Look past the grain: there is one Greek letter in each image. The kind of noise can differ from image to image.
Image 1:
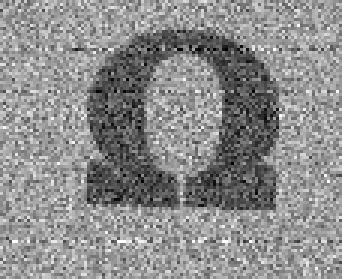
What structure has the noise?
rows of uneven size
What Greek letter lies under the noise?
omega
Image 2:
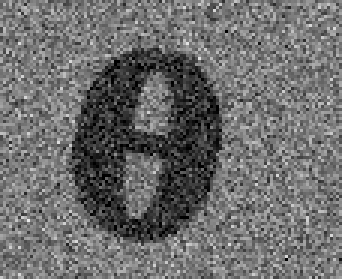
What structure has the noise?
independent entries
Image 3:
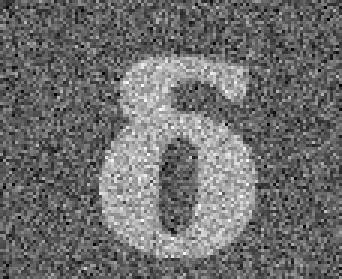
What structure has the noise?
independent entries
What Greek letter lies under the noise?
delta
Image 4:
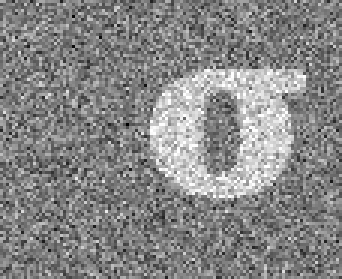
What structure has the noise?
independent entries
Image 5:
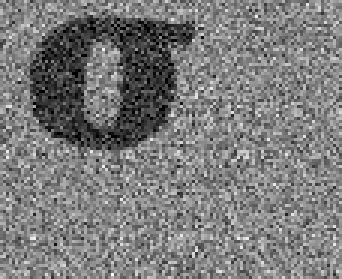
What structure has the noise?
low rank plus noise
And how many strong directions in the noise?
two
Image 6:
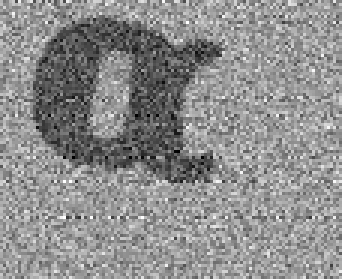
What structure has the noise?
rows of uneven size
